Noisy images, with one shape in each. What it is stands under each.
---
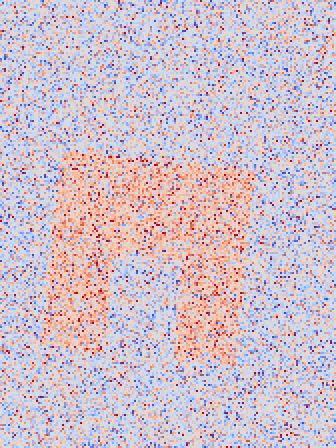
square with a notch
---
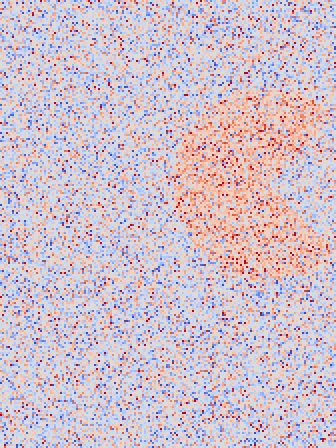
disc with a wedge cut out
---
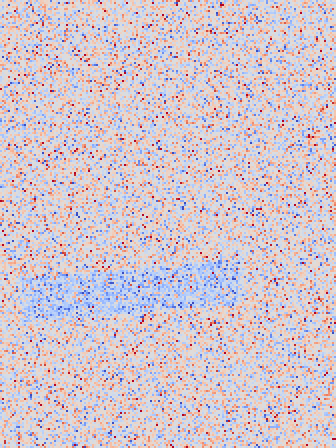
bar
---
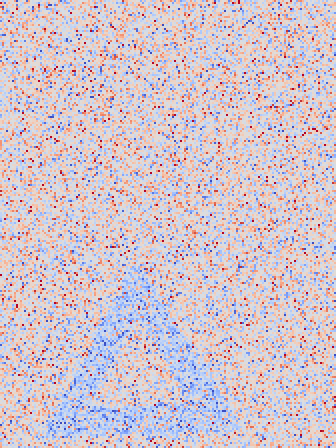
triangle frame
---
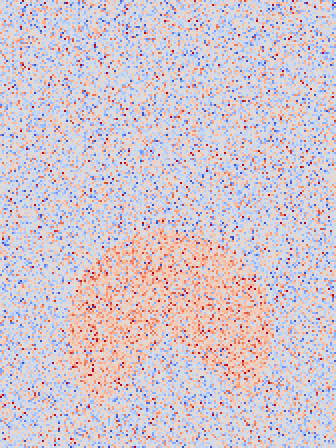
disc with a wedge cut out
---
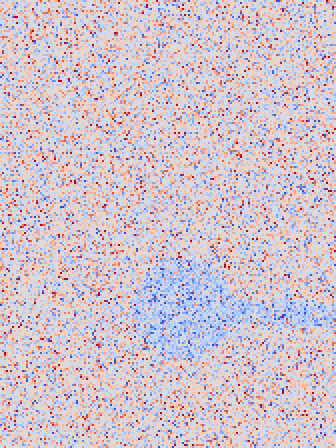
lollipop
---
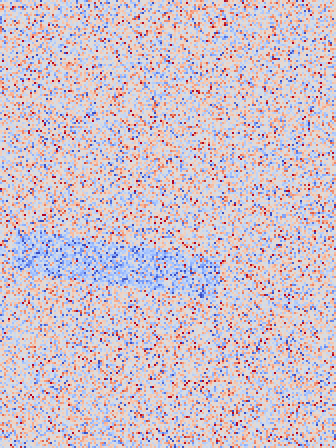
bar
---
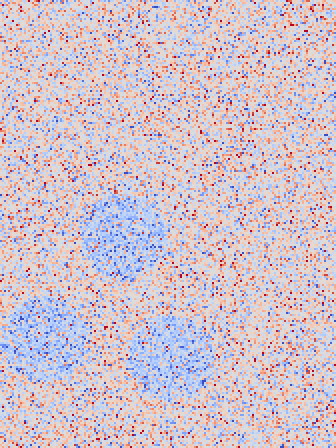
three dots
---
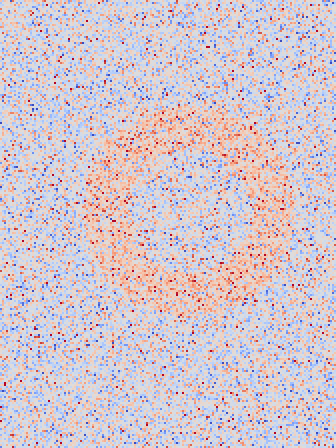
ring
